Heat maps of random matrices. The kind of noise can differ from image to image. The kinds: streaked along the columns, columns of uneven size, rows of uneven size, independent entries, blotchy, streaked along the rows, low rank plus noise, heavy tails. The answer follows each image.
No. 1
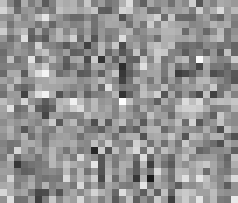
low rank plus noise
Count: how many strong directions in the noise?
two
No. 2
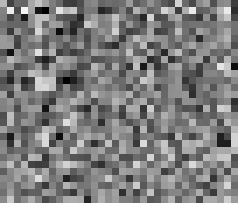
low rank plus noise
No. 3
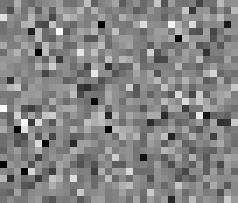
heavy tails
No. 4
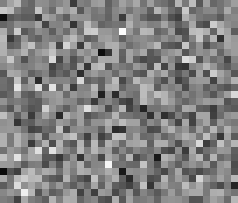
independent entries
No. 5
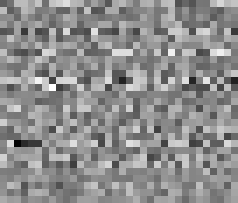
rows of uneven size
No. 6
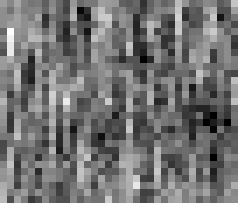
streaked along the columns
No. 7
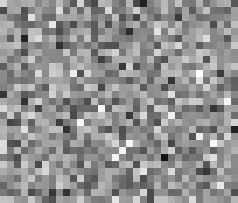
independent entries
